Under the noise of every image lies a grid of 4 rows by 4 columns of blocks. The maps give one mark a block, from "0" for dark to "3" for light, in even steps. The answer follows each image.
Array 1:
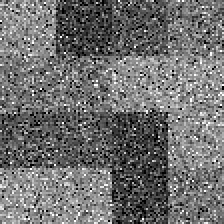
3 0 1 2
2 2 3 3
1 1 0 3
3 3 0 2
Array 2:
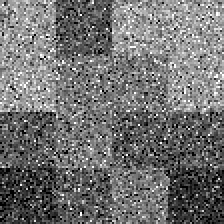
3 1 3 3
3 2 2 3
1 2 1 1
0 1 2 0
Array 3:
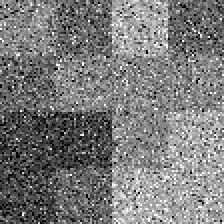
2 1 3 1
1 2 2 2
0 0 2 3
0 1 3 3
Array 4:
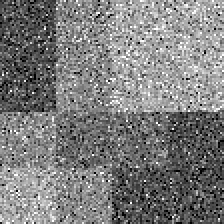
0 2 3 3
0 2 3 3
2 1 1 0
3 2 0 0
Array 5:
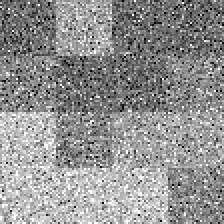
0 2 0 0
1 0 0 1
3 1 2 2
3 3 3 1
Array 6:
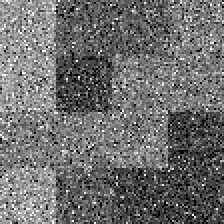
3 1 1 2
3 0 2 2
2 2 2 0
3 1 0 0
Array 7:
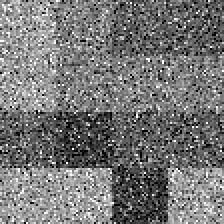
3 2 1 1
3 2 2 2
1 0 1 1
3 3 0 3
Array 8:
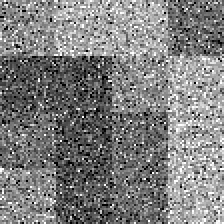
2 3 3 1
0 0 2 3
1 0 1 3
2 0 1 3
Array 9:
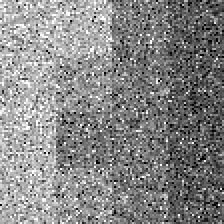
3 3 1 0
3 2 1 0
3 1 1 0
3 2 1 0
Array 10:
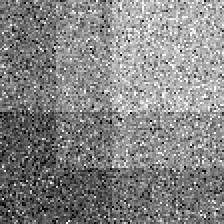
1 2 3 3
1 2 3 3
0 1 2 2
0 0 1 1
